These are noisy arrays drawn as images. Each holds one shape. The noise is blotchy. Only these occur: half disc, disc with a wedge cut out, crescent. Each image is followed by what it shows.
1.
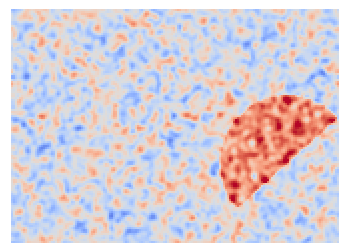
half disc
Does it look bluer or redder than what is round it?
redder
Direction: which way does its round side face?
up and left
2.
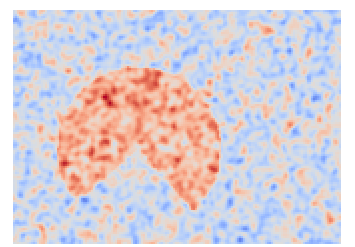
disc with a wedge cut out
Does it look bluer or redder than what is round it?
redder
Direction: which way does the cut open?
down
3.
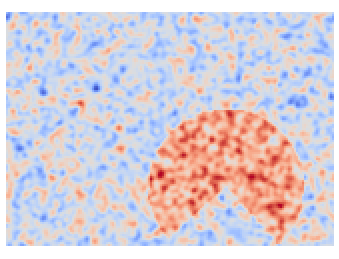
disc with a wedge cut out
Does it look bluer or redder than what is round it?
redder
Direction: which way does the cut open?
down
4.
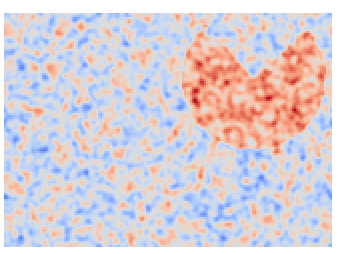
disc with a wedge cut out
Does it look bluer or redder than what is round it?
redder
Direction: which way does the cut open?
up
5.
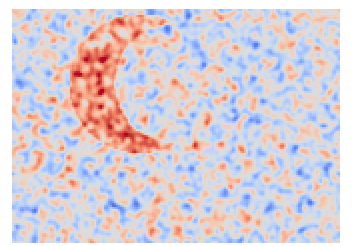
crescent
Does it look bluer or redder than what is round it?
redder
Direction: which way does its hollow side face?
right
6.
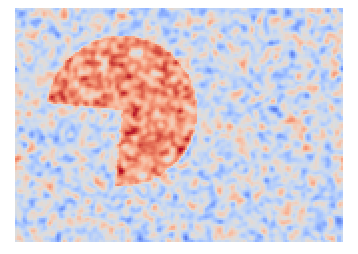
disc with a wedge cut out
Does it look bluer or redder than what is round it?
redder
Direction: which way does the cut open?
down and left
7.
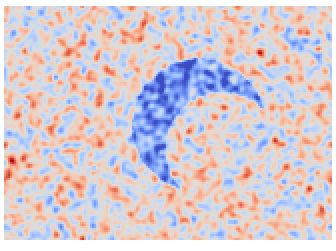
crescent
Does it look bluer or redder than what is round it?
bluer
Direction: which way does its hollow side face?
down and right
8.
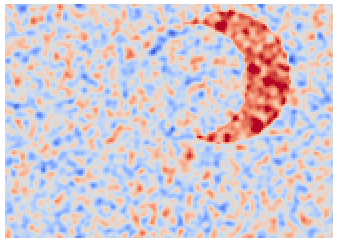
crescent
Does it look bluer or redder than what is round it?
redder
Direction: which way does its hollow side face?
left
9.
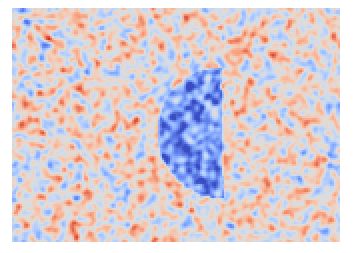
half disc
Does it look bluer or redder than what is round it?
bluer
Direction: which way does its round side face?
left
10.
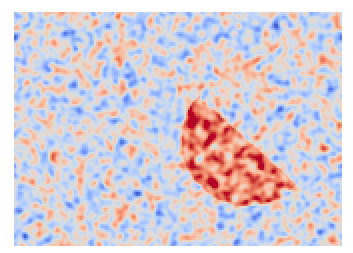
half disc
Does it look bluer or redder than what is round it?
redder
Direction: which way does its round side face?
down and left
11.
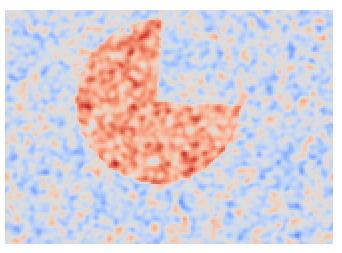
disc with a wedge cut out
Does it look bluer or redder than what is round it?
redder
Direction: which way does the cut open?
up and right
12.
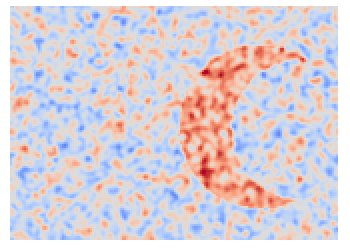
crescent
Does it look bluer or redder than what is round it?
redder
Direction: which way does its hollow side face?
right
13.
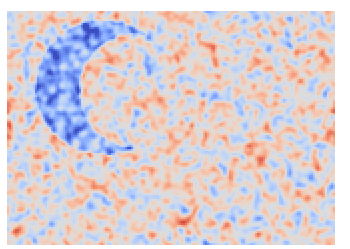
crescent
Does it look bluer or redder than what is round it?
bluer
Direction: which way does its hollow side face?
right
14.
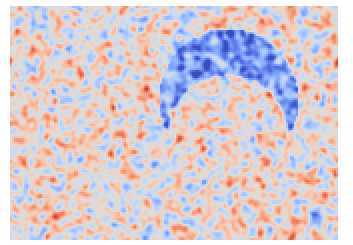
crescent
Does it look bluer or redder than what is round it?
bluer
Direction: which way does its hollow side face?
down
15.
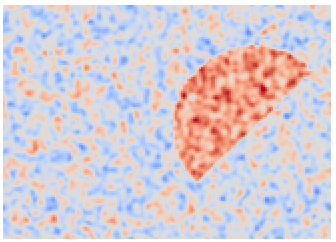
half disc
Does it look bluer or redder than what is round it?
redder
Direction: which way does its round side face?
up and left
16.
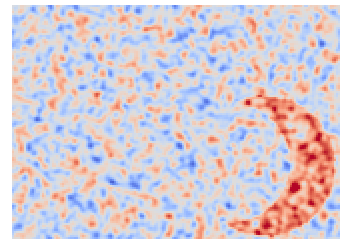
crescent
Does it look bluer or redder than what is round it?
redder
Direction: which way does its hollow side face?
left
